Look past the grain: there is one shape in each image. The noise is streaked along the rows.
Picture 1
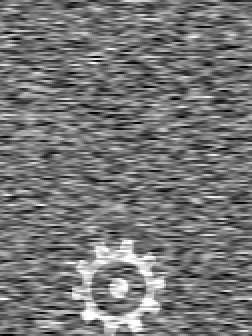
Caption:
light gear, bottom middle
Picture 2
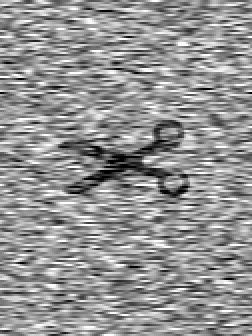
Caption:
dark pair of scissors
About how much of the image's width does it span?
half
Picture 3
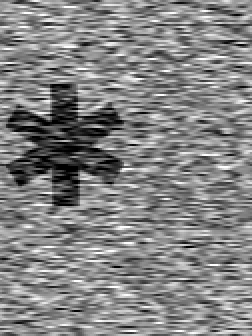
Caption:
dark asterisk
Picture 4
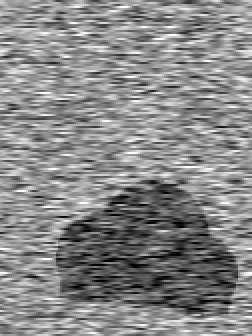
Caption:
dark cloud
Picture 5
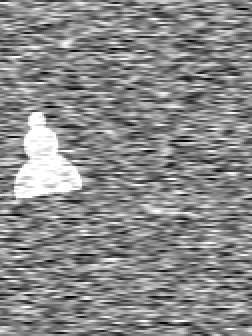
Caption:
light chess pawn, middle left
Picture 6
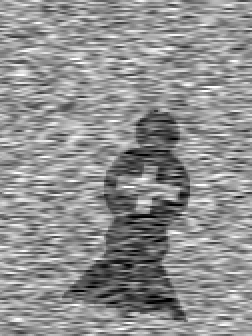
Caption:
dark chess bishop
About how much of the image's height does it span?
two thirds
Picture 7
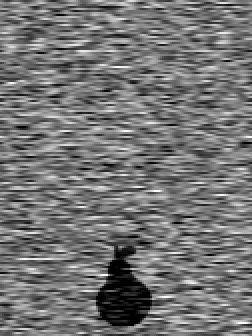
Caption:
dark pear, bottom middle
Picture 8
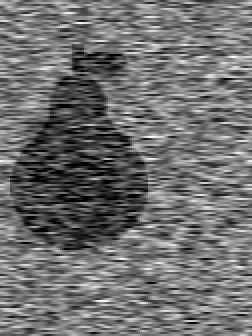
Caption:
dark pear
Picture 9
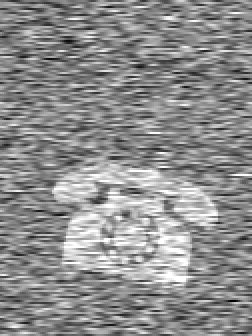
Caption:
light telephone
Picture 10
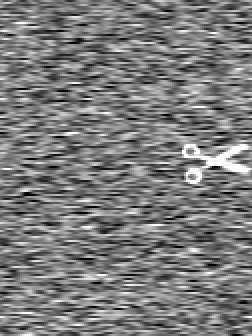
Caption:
light pair of scissors, middle right
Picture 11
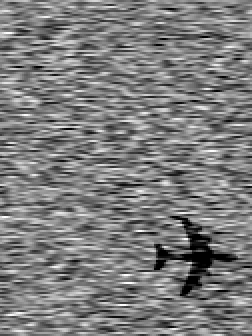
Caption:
dark airplane, bottom right
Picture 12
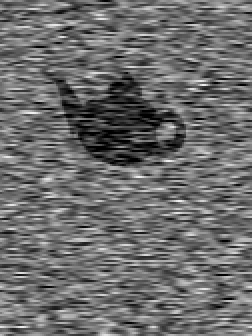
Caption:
dark teapot
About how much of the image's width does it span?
half
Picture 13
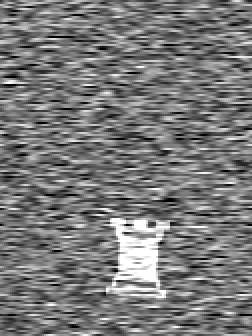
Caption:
light chess rook, bottom middle
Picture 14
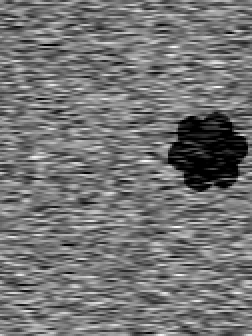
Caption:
dark flower, middle right
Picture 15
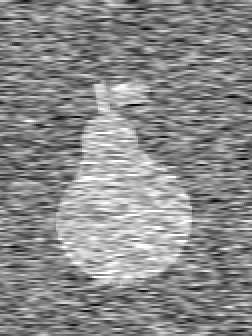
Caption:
light pear
